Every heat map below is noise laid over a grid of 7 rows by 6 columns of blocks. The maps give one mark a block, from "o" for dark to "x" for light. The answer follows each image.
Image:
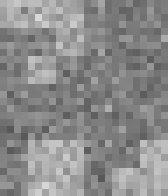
x x x o o o
o o x o o o
o x o o o o
o o o o o o
o o o o o o
o x x o o x
o x x o x x
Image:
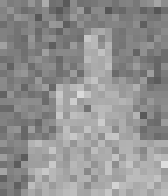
o o o o o o
o o o x o o
o o o x o o
o o x x x o
o o x x x o
o x x x x x
o x x x x x
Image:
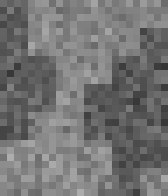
o x x x x x
o x x x x o
o o x x o o
o o x o o o
o x x o o o
x x x x o o
x x x x o x
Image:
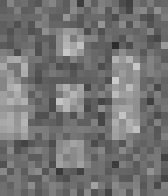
o o o o o o
o o x o o o
x o o o x o
x o x o x o
x o o o x o
o o x o o o
o o o o o o
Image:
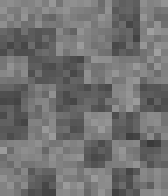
x x x x o x
o o x x o x
x o o x x x
o x o o x o
o x o x o x
x x x o x o
x o x x o x
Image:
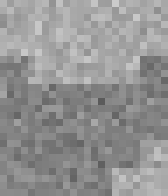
x x x x x x
x x x x x x
o x x x x o
o o o o o o
o o o o o o
o o o o o x
o o o o x x
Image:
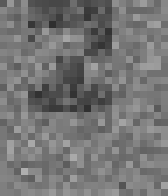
x o o o x x
x x x o x x
x x o x x x
x o o o x x
x x x x x x
x x x x x x
x x x x x x
